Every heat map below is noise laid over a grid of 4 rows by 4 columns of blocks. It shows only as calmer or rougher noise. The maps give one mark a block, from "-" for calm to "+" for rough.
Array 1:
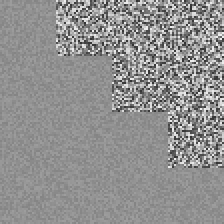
-+++
--++
---+
----
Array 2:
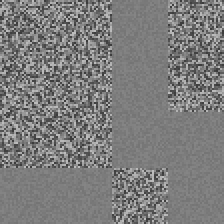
++-+
++-+
++--
--+-
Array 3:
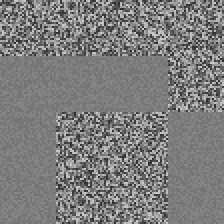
++++
---+
-++-
-++-
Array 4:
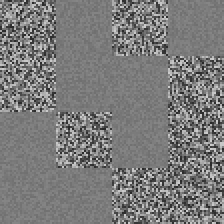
+-+-
+--+
-+-+
--++
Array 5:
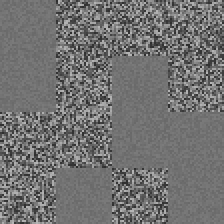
-+++
-+-+
++--
+-+-
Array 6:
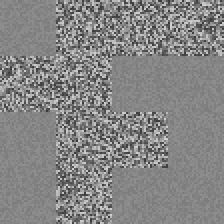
-+++
++--
-++-
-+--
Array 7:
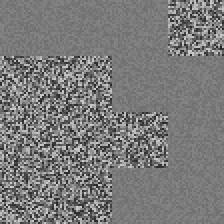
---+
++--
+++-
++--
